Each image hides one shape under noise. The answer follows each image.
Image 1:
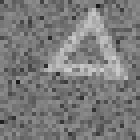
triangle frame
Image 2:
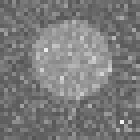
disc
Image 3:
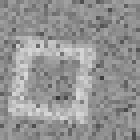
square frame
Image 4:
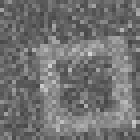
square frame
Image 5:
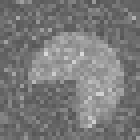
disc with a wedge cut out
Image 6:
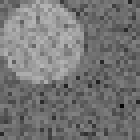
disc
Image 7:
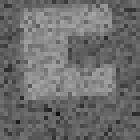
square with a notch
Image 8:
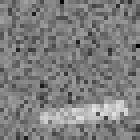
bar
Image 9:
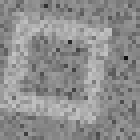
square frame
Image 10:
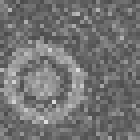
bullseye
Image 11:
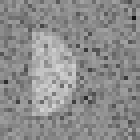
half disc
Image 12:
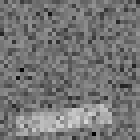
bar
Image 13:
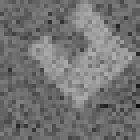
square with a notch
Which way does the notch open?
up and left
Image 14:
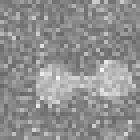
dumbbell
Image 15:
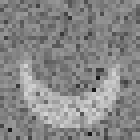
crescent
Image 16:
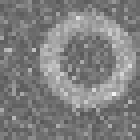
ring
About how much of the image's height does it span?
two thirds
